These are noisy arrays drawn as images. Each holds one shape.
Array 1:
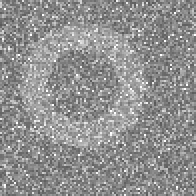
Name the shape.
ring
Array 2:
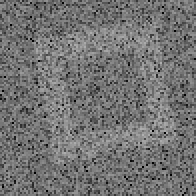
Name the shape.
square frame
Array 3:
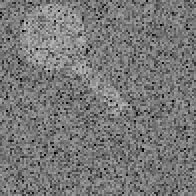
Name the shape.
lollipop
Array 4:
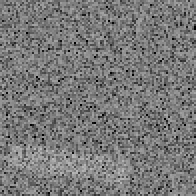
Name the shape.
bar
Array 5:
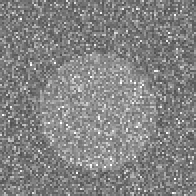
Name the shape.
disc
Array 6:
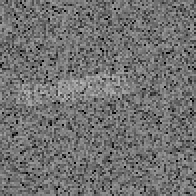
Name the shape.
bar
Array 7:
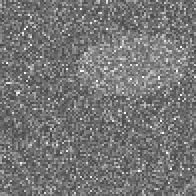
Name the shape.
ellipse
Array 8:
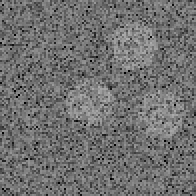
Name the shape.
three dots
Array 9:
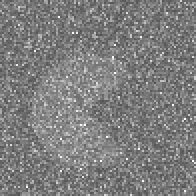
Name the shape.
disc with a wedge cut out
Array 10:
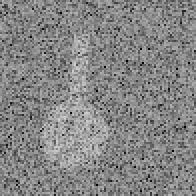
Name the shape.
lollipop
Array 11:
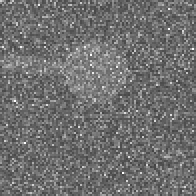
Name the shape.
lollipop
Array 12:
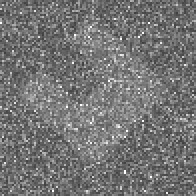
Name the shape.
square with a notch
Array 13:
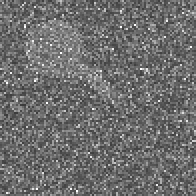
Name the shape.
lollipop
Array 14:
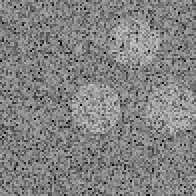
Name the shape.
three dots
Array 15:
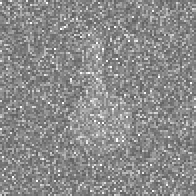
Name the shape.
lollipop
